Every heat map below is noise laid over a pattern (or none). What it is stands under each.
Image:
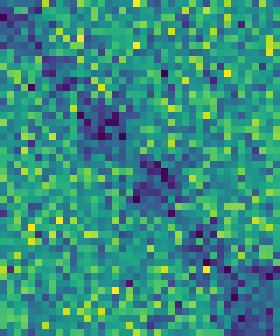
blocks along the diagonal
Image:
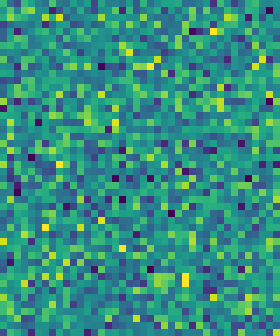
only noise
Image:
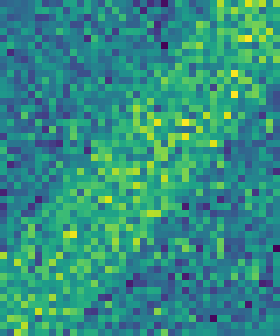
a diagonal band
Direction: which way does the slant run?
bottom left to top right
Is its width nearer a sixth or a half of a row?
a half
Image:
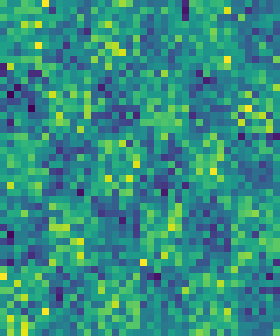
a checkerboard
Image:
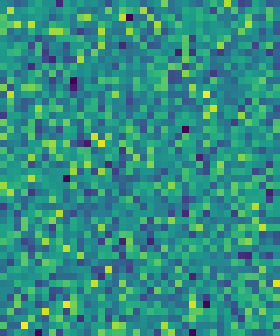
only noise
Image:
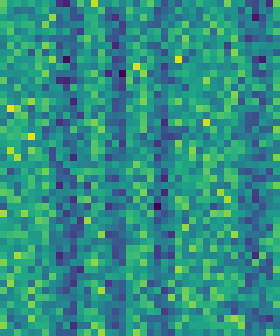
bands of columns
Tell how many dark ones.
4
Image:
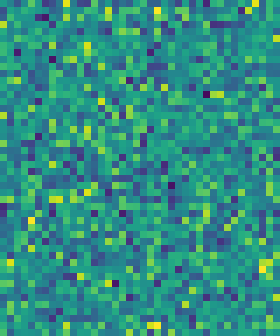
only noise
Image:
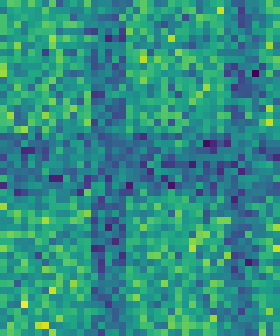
bands of rows crossing bands of columns
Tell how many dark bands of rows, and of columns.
1 and 2
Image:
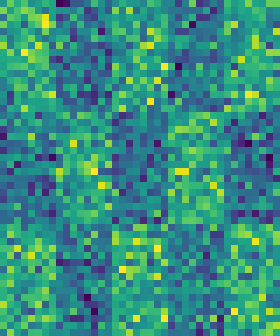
a checkerboard
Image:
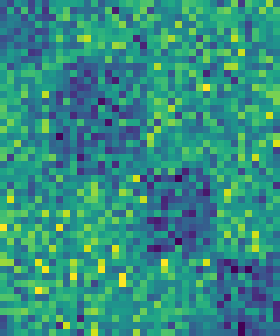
blocks along the diagonal
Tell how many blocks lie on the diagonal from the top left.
4
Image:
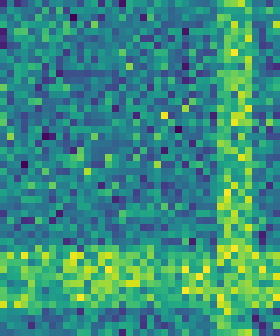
bands of rows crossing bands of columns
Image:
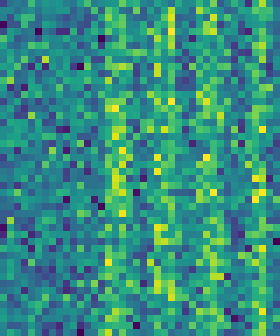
bands of columns
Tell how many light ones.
4
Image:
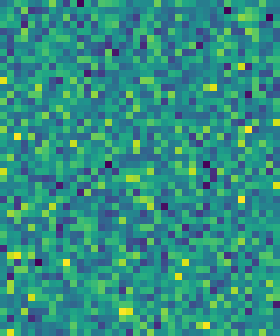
only noise
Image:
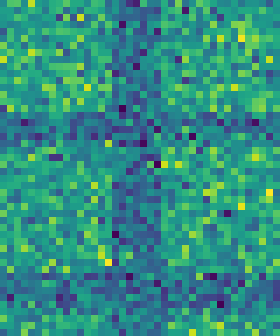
bands of rows crossing bands of columns
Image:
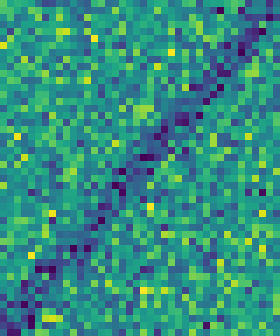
a diagonal band
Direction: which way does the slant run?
bottom left to top right
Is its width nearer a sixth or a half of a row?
a sixth
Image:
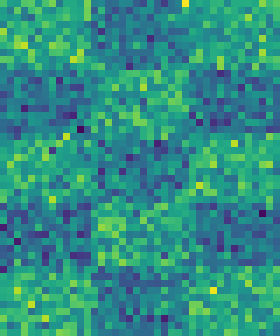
a checkerboard
